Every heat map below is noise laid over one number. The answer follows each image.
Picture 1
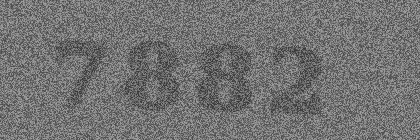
7882
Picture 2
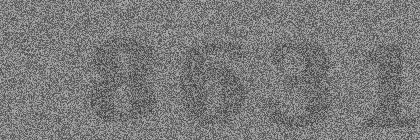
8631
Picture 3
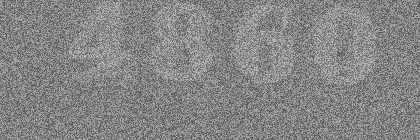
4860
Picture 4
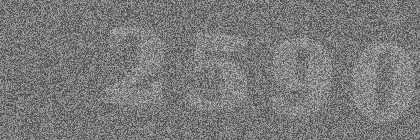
2590
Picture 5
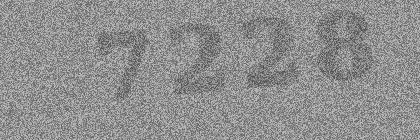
7228
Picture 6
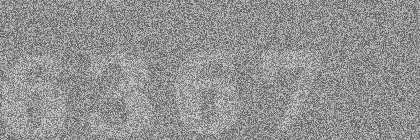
6367
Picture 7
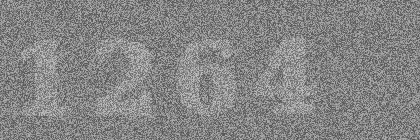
1264
